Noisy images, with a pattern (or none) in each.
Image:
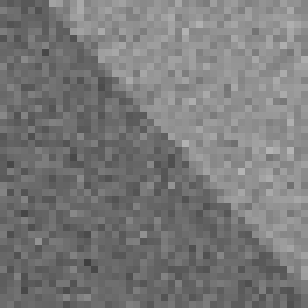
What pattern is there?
a sharp edge
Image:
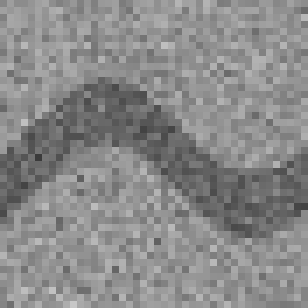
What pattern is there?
a wavy band
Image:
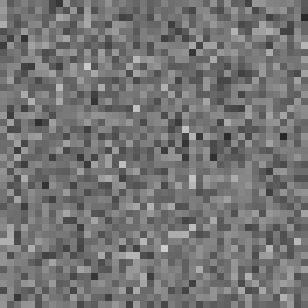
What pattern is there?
only noise
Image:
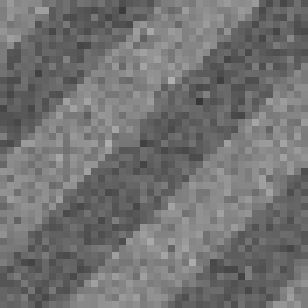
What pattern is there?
diagonal stripes
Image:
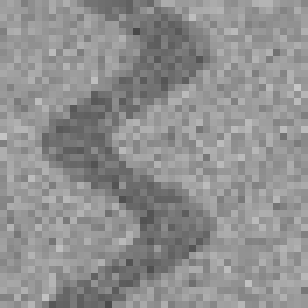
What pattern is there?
a wavy band
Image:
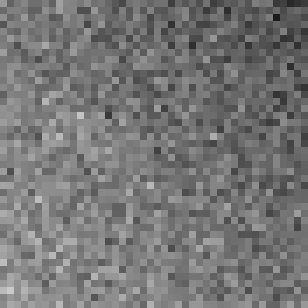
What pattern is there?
a smooth slope
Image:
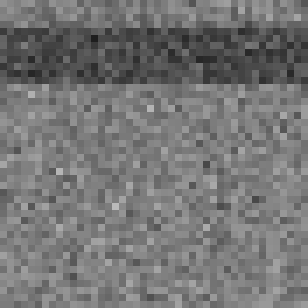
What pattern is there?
one horizontal stripe
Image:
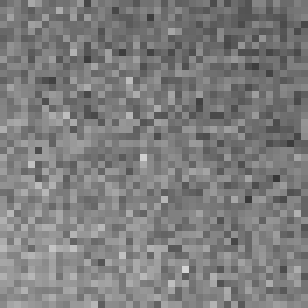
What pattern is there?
a smooth slope
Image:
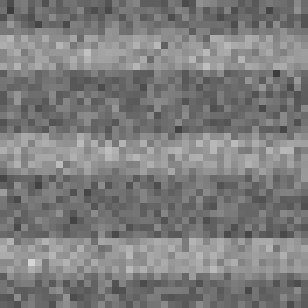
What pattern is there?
horizontal stripes
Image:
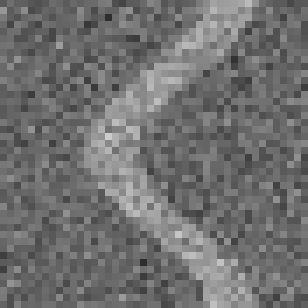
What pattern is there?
a wavy band
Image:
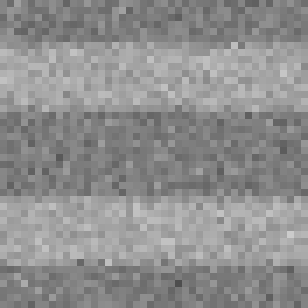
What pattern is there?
horizontal stripes
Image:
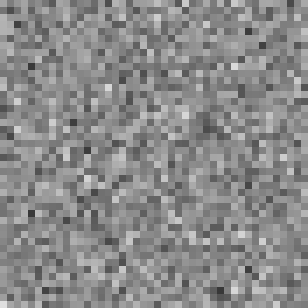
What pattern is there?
only noise
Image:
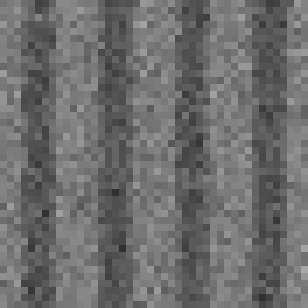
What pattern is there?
vertical stripes
